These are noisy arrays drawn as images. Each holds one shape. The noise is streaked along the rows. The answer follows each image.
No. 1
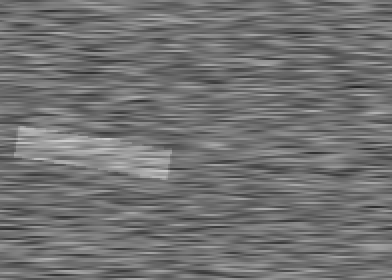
bar
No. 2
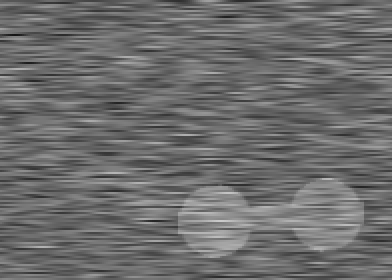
dumbbell
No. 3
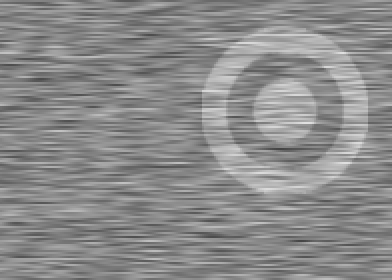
bullseye
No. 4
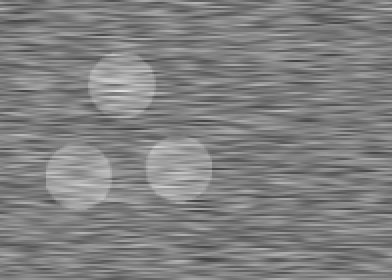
three dots
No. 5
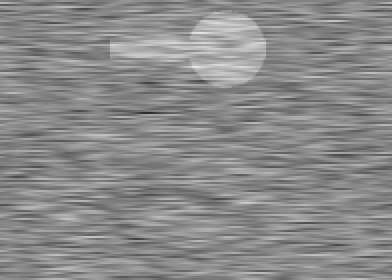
lollipop
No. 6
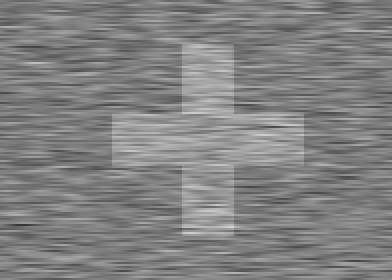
cross
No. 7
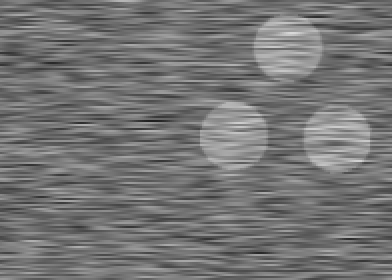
three dots
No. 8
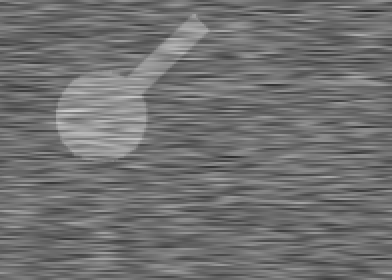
lollipop
